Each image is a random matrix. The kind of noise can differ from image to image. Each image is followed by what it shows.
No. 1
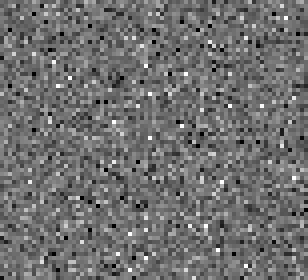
heavy tails
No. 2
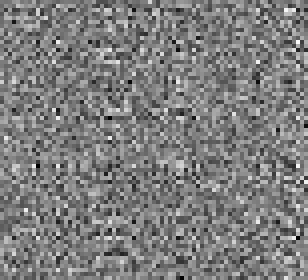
low rank plus noise
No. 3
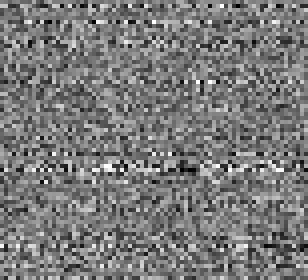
rows of uneven size
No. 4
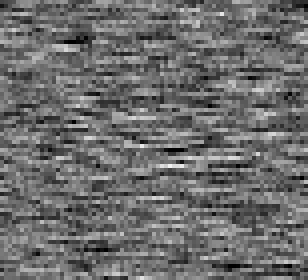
streaked along the rows
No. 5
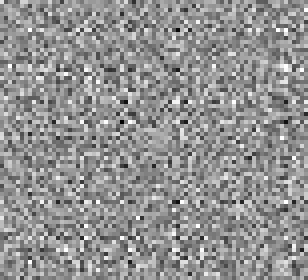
low rank plus noise
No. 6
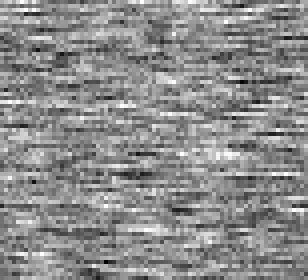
streaked along the rows
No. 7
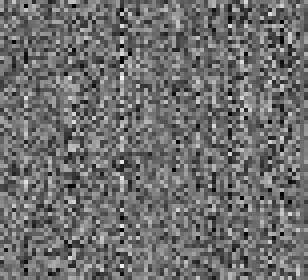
columns of uneven size
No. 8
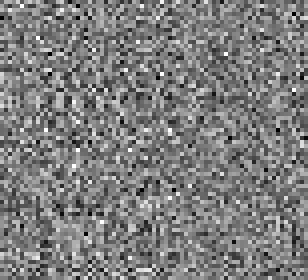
low rank plus noise
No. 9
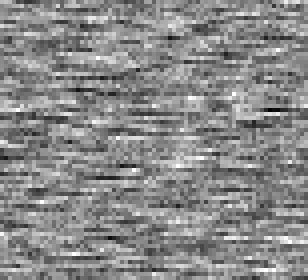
streaked along the rows
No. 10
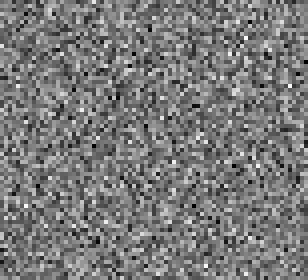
independent entries
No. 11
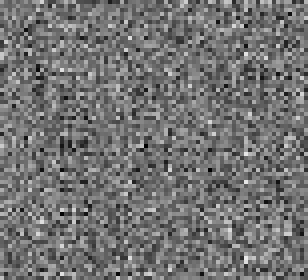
low rank plus noise
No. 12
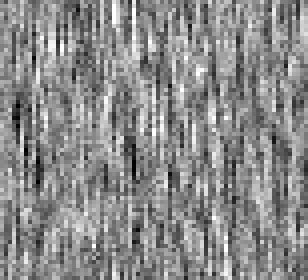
streaked along the columns
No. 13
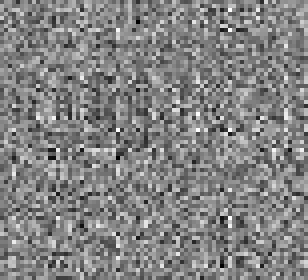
low rank plus noise
